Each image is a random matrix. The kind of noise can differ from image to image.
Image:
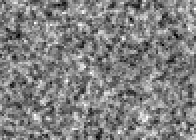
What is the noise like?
blotchy
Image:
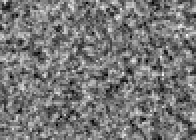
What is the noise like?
blotchy
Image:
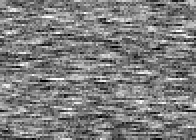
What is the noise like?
streaked along the rows
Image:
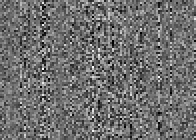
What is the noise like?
columns of uneven size
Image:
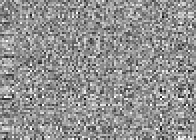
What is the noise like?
low rank plus noise
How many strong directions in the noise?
two
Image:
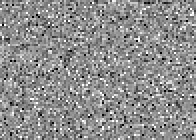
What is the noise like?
heavy tails
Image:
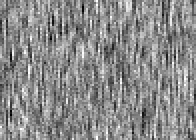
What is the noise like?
streaked along the columns
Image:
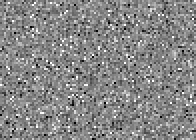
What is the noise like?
heavy tails
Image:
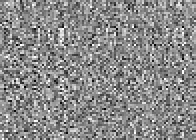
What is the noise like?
low rank plus noise
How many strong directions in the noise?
two
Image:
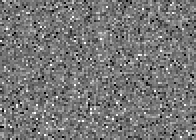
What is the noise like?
heavy tails
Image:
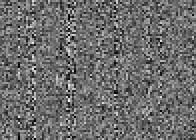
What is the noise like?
columns of uneven size
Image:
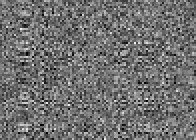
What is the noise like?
low rank plus noise
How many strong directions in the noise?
one
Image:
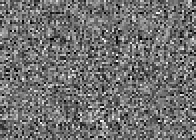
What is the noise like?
low rank plus noise
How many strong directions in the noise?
five to eight
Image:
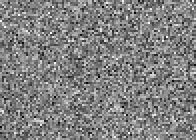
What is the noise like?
independent entries
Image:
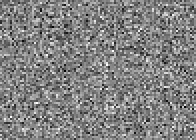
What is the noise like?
low rank plus noise
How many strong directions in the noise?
five to eight
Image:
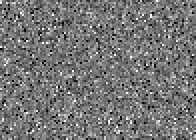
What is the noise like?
heavy tails
